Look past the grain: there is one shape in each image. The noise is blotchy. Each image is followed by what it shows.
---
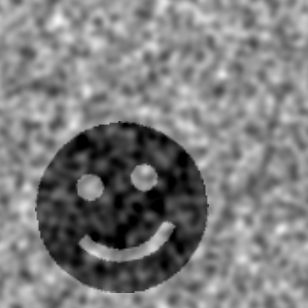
smiling face
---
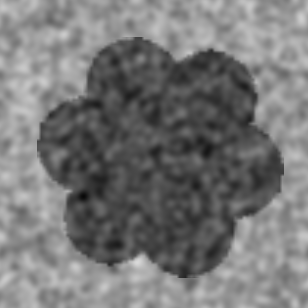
flower
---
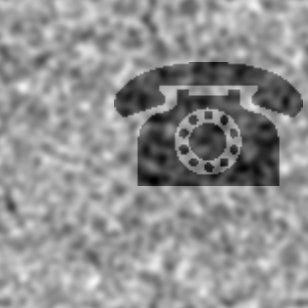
telephone
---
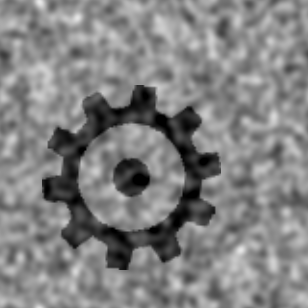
gear
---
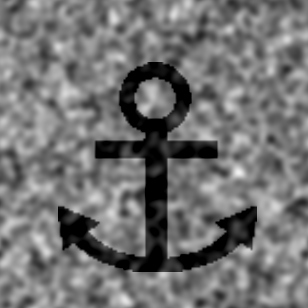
anchor
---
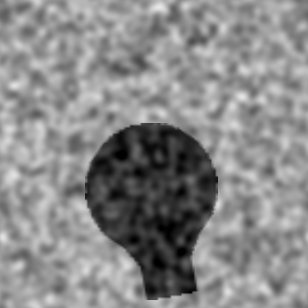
light bulb
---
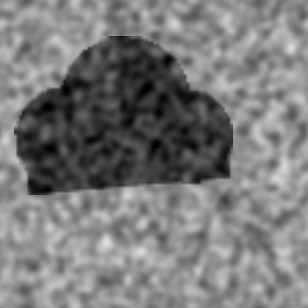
cloud
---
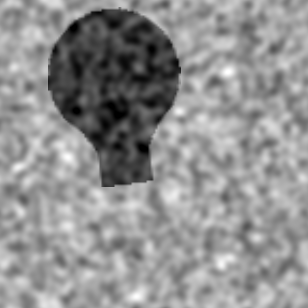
light bulb
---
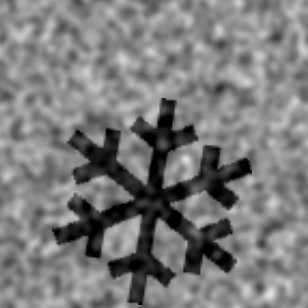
snowflake
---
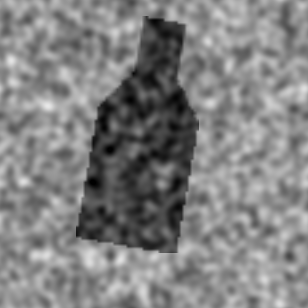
bottle
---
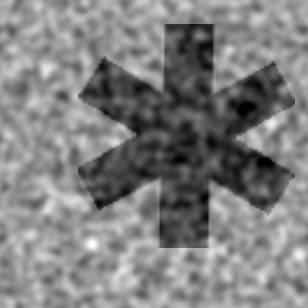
asterisk
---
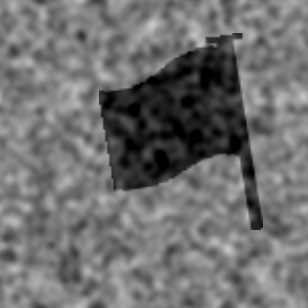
flag
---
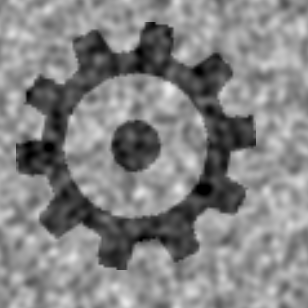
gear
